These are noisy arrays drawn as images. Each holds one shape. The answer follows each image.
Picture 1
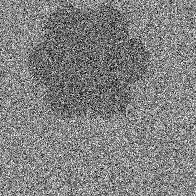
flower
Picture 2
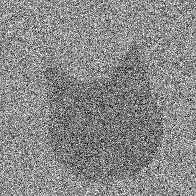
cat's head
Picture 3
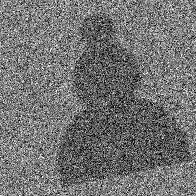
chess pawn
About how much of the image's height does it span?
nearly all
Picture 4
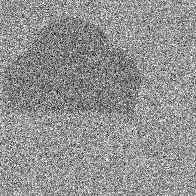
cloud
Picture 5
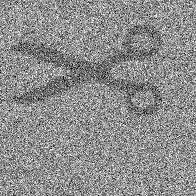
pair of scissors
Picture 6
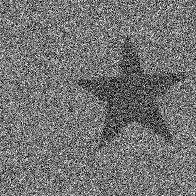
star
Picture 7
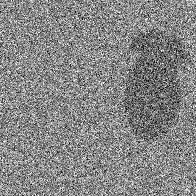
footprint
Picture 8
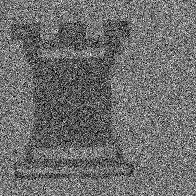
chess rook
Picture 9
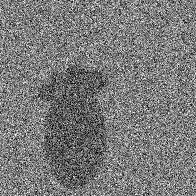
footprint
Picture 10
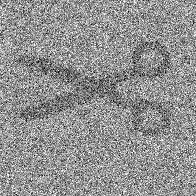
pair of scissors
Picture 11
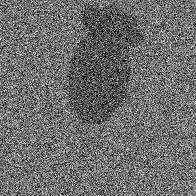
footprint
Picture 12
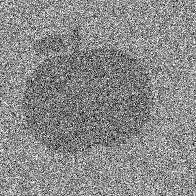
apple
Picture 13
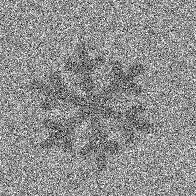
snowflake
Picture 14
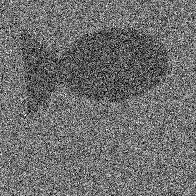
fish
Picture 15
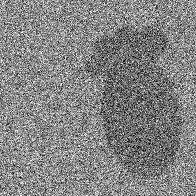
footprint
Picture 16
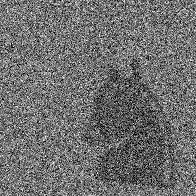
chess knight
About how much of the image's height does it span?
two thirds
